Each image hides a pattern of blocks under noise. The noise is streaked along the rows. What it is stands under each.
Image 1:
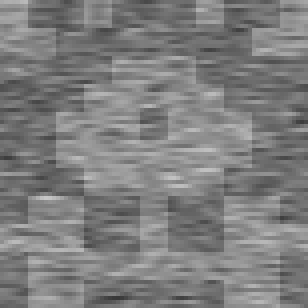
left and right mirror each other
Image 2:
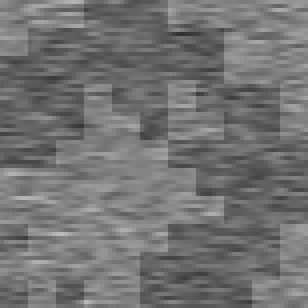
mirrored about the diagonal from the bottom left
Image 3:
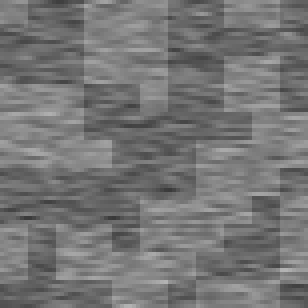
mirrored about the diagonal from the top left
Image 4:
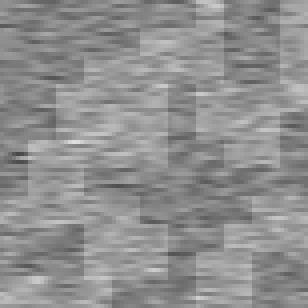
mirrored about the diagonal from the top left
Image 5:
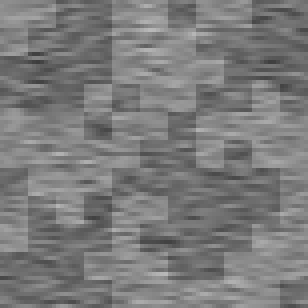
mirrored about the diagonal from the top left
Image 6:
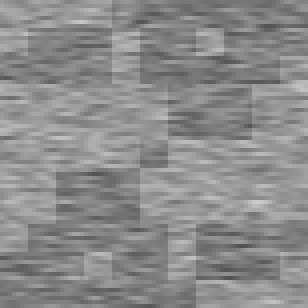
the same after a half turn
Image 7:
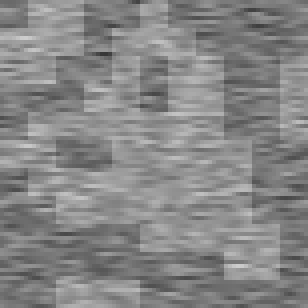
mirrored about the diagonal from the top left
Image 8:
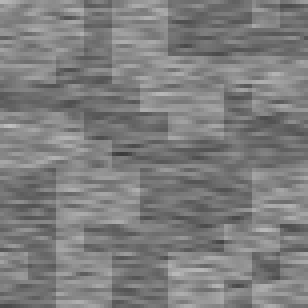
mirrored about the diagonal from the top left
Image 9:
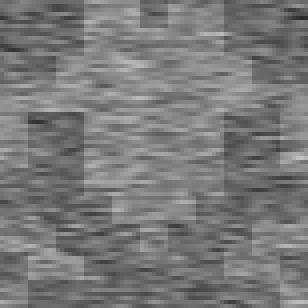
left and right mirror each other
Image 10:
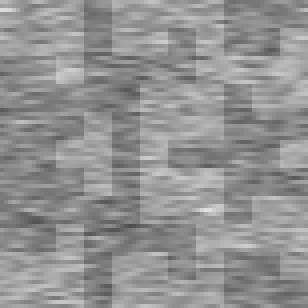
top and bottom mirror each other
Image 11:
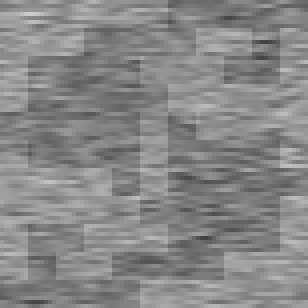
the same after a half turn
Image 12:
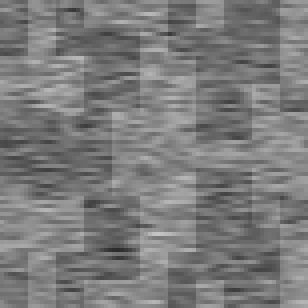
top and bottom mirror each other
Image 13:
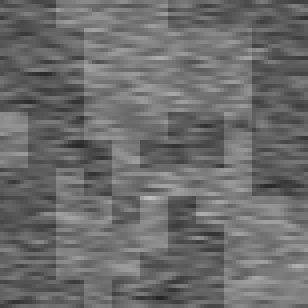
no symmetry
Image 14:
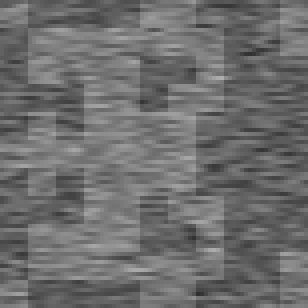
top and bottom mirror each other
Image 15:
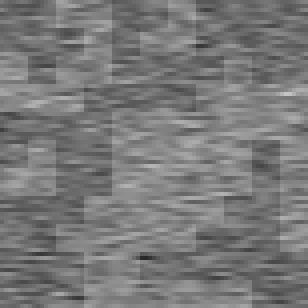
mirrored about the diagonal from the top left
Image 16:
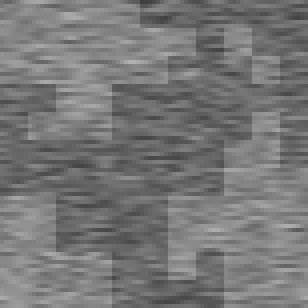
mirrored about the diagonal from the bottom left
